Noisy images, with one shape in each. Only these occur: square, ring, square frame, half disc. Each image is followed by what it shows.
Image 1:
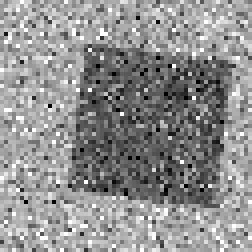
square
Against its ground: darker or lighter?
darker
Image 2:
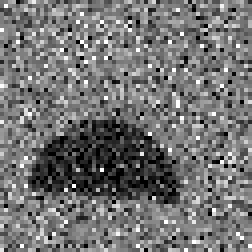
half disc
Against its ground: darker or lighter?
darker
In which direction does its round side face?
up
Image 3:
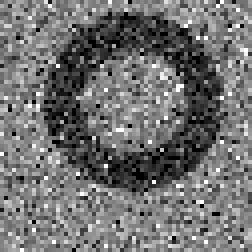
ring
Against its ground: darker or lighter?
darker
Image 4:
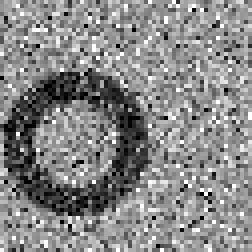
ring
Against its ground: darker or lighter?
darker
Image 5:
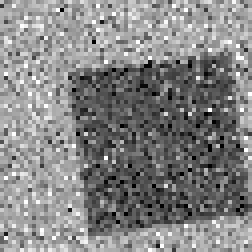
square
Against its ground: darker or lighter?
darker
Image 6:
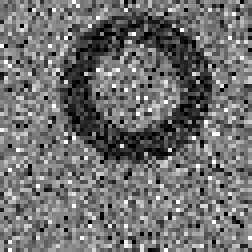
ring
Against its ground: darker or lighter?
darker
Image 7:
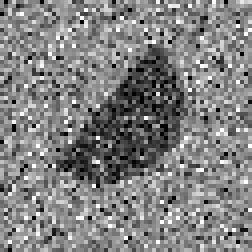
half disc
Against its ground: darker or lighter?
darker
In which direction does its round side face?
down and right
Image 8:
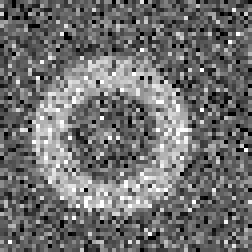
ring
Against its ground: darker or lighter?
lighter
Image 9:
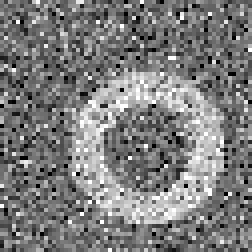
ring
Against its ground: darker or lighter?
lighter
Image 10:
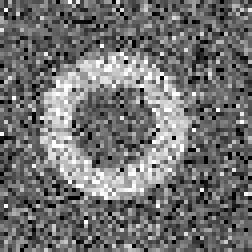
ring
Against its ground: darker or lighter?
lighter
